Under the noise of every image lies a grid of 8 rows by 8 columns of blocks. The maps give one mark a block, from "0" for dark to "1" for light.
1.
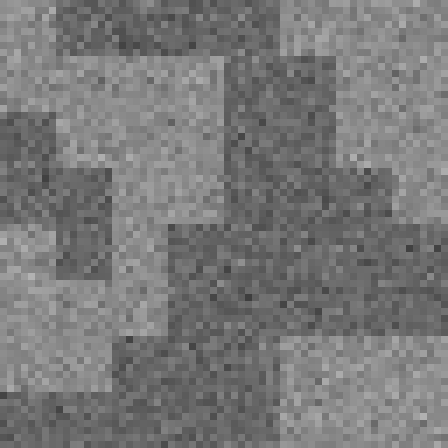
1 0 0 0 0 1 1 1
1 1 1 1 0 0 1 1
0 1 1 1 0 0 1 1
0 0 1 1 0 0 0 1
1 0 1 0 0 0 0 0
1 1 1 0 0 0 0 0
1 1 0 0 0 1 1 1
0 0 0 0 0 1 1 1
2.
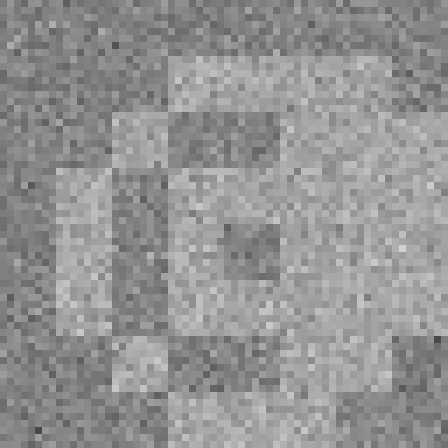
0 0 0 0 0 0 0 0
0 0 0 1 1 1 1 0
0 0 1 0 0 1 1 1
0 1 0 1 1 1 1 1
0 1 0 1 0 1 1 1
0 1 0 1 1 1 1 1
0 0 1 0 0 1 1 0
0 0 0 1 1 1 0 0
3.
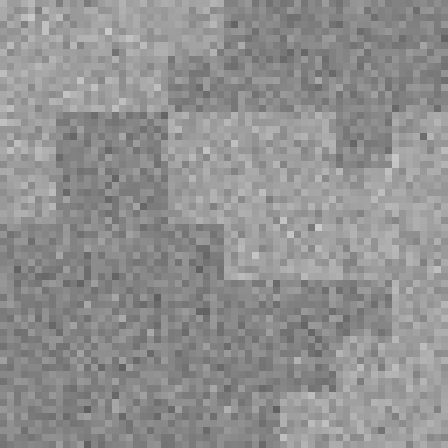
1 1 1 1 0 0 0 0
1 1 1 0 0 0 0 0
1 0 0 1 1 1 0 1
1 0 0 1 1 1 1 1
0 0 0 0 1 1 1 1
0 0 0 0 0 0 0 1
0 0 0 0 0 0 1 1
0 0 0 0 0 1 1 1
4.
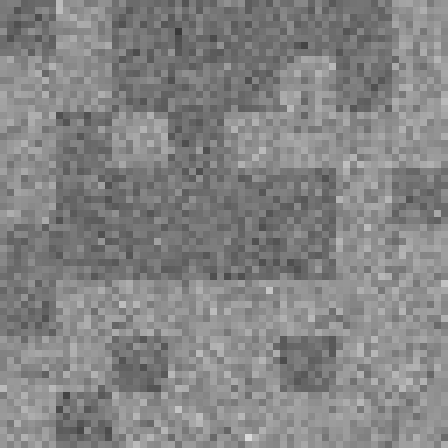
0 1 0 0 0 0 0 1
1 1 0 0 0 1 0 1
1 0 1 0 1 1 1 1
1 0 0 0 0 0 1 0
0 0 0 0 0 0 1 1
0 1 1 1 1 1 1 1
1 1 0 1 1 0 1 1
1 0 1 1 1 1 1 1
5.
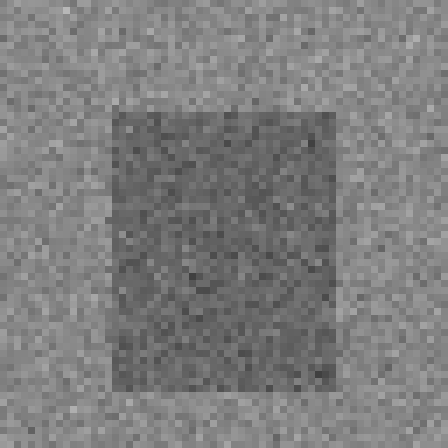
1 1 1 1 1 1 1 1
1 1 1 1 1 1 1 1
1 1 0 0 0 0 1 1
1 1 0 0 0 0 1 1
1 1 0 0 0 0 1 1
1 1 0 0 0 0 1 1
1 1 0 0 0 0 1 1
1 1 1 1 1 1 1 1
